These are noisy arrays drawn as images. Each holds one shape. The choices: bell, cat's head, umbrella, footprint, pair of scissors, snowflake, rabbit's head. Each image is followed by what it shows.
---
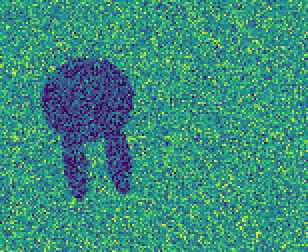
dark rabbit's head
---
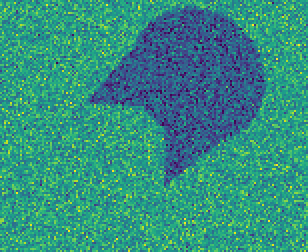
dark cat's head
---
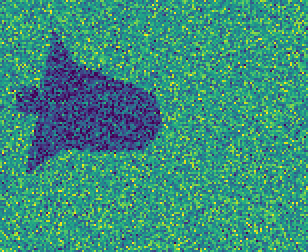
dark bell
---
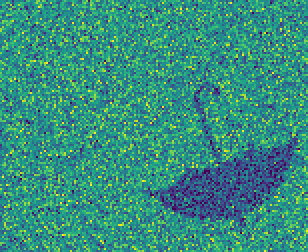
dark umbrella
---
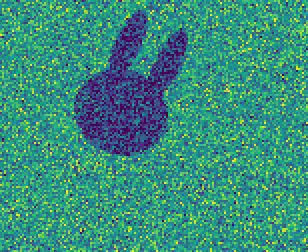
dark rabbit's head
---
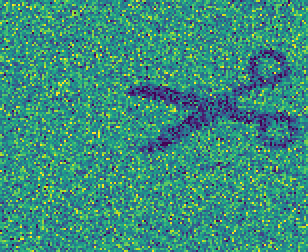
dark pair of scissors
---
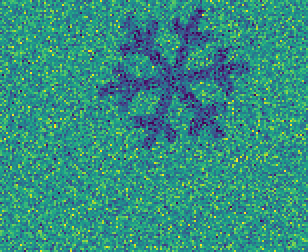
dark snowflake
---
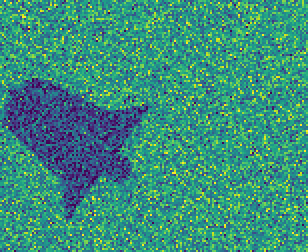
dark bell
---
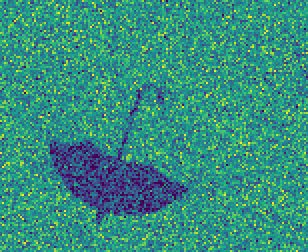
dark umbrella
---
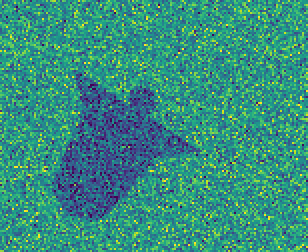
dark bell
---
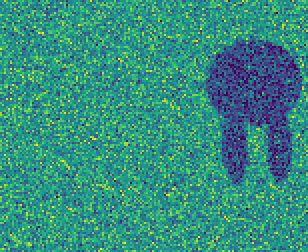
dark rabbit's head
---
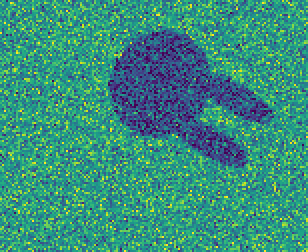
dark rabbit's head
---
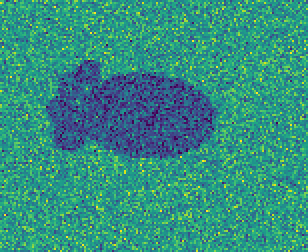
dark footprint
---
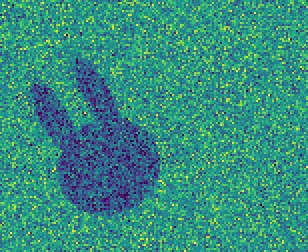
dark rabbit's head
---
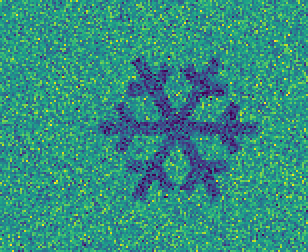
dark snowflake
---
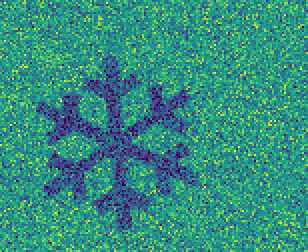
dark snowflake
